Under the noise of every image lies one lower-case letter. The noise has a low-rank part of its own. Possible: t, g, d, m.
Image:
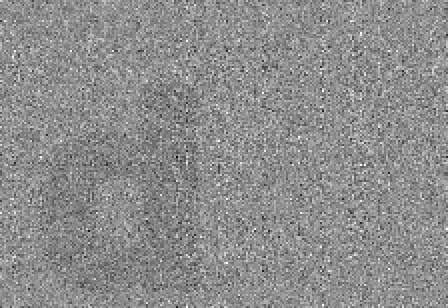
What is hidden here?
dark d
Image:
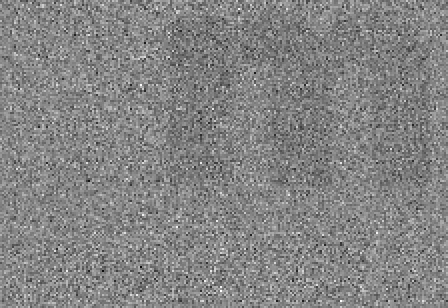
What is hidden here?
dark m
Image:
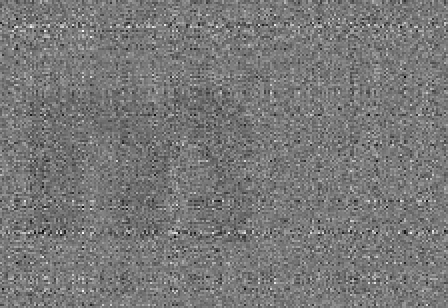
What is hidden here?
dark m
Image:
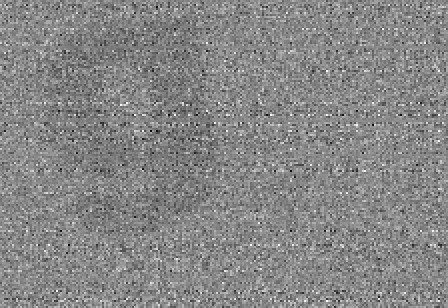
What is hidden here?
dark g
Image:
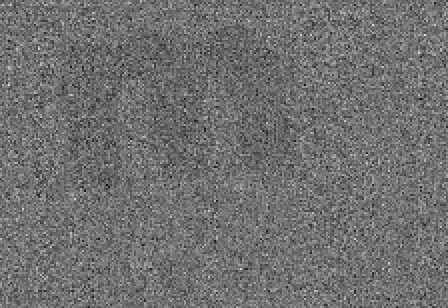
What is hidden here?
dark m
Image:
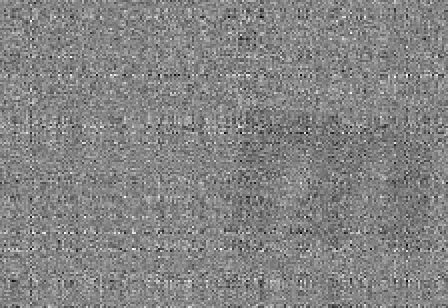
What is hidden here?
dark m
